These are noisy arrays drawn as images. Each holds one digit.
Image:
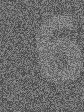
6
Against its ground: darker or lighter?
lighter
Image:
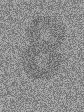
8
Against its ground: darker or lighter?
darker
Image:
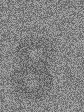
8
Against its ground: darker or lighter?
darker
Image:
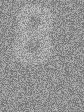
8
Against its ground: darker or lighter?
lighter
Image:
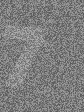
7
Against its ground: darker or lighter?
lighter
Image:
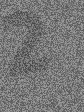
2
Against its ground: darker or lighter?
darker
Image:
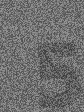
5
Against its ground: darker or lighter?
darker
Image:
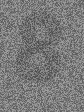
8
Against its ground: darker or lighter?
darker
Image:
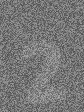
2
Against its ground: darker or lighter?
lighter
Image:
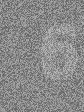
6
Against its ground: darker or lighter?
lighter
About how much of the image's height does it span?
half
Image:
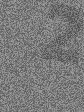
2
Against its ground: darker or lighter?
darker
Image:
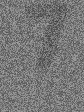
7
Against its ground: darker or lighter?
darker
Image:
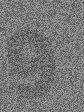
9
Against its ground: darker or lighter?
darker
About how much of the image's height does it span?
two thirds
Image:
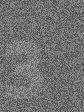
3
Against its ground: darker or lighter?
lighter
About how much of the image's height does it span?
half
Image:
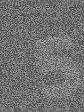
5
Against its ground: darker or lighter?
lighter
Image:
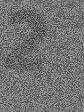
2
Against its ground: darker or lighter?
darker
